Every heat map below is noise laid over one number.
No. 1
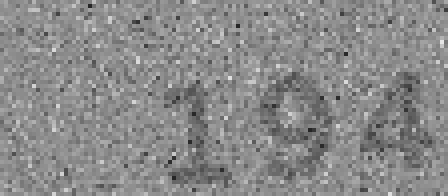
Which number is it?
194
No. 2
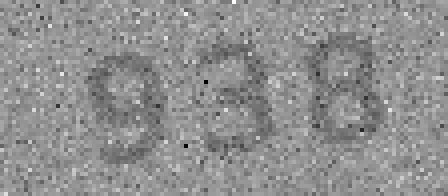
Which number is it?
938
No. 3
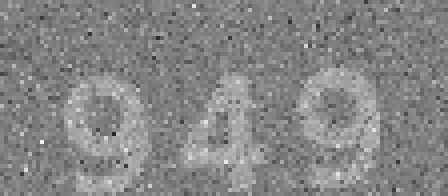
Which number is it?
949
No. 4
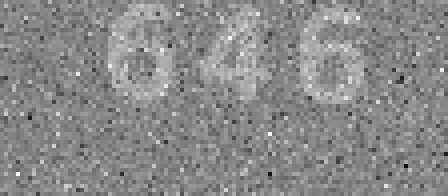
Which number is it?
646
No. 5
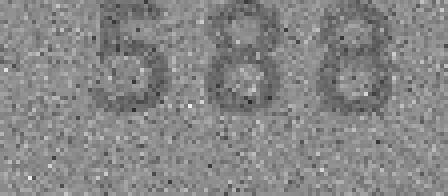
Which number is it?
588
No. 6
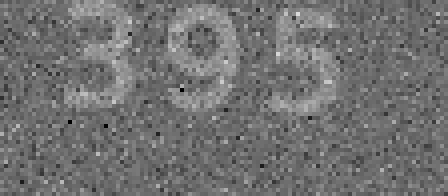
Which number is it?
395
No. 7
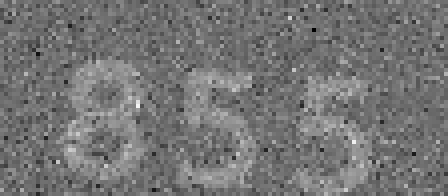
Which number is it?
855
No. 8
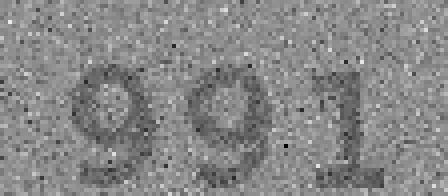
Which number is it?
991
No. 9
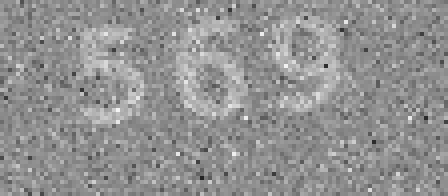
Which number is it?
569
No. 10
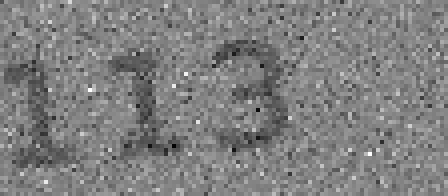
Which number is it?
113
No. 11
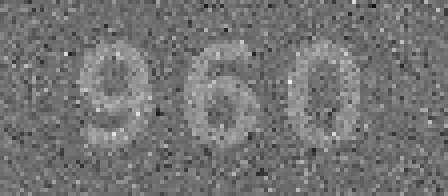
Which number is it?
960
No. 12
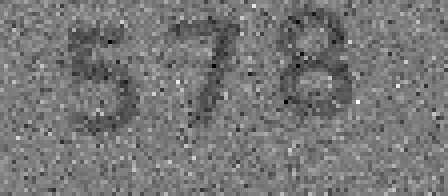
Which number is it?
578
